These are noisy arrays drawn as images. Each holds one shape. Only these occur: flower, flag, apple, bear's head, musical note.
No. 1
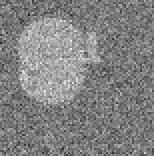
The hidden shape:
apple
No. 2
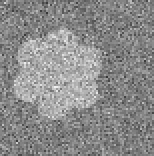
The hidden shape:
flower
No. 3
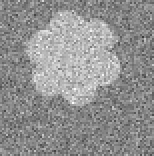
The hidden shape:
flower
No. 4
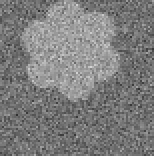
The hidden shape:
flower
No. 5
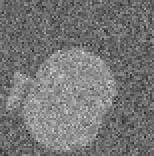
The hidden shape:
apple
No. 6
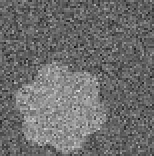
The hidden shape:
flower
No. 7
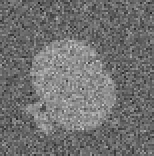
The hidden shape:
apple
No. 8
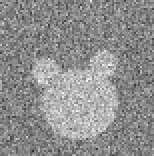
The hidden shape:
bear's head
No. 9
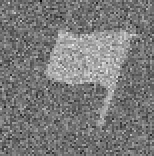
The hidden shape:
flag
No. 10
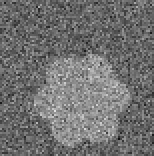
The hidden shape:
flower
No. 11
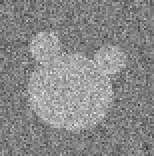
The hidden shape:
bear's head
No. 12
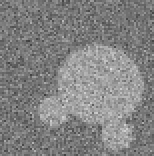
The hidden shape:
bear's head
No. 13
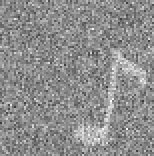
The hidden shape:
musical note
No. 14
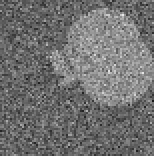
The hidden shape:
apple
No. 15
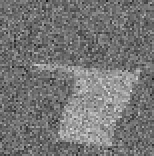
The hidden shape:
flag
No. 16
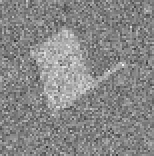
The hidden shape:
flag
